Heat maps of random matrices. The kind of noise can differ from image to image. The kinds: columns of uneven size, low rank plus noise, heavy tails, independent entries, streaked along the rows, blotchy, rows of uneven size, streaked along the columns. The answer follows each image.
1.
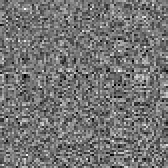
low rank plus noise
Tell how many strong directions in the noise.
three or four
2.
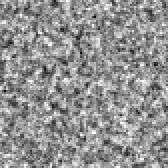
blotchy
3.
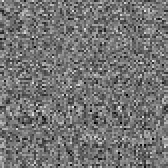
low rank plus noise
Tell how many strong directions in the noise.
three or four
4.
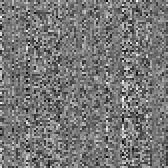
columns of uneven size
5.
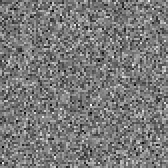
independent entries
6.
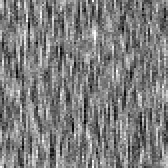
streaked along the columns
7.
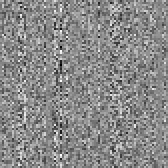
columns of uneven size
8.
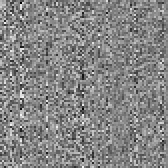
columns of uneven size
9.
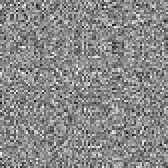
low rank plus noise
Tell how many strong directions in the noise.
three or four
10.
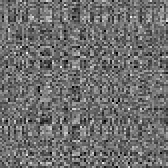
low rank plus noise
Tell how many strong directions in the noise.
one
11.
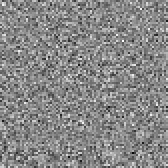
low rank plus noise
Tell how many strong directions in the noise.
three or four
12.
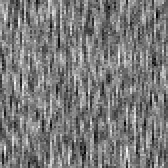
streaked along the columns
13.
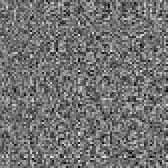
low rank plus noise
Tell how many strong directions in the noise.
three or four
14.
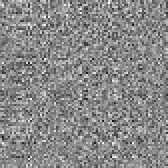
low rank plus noise
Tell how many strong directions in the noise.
three or four
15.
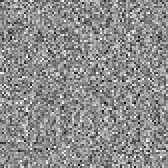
low rank plus noise
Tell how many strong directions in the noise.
five to eight
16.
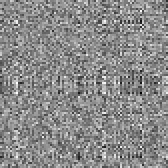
low rank plus noise
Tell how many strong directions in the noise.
one
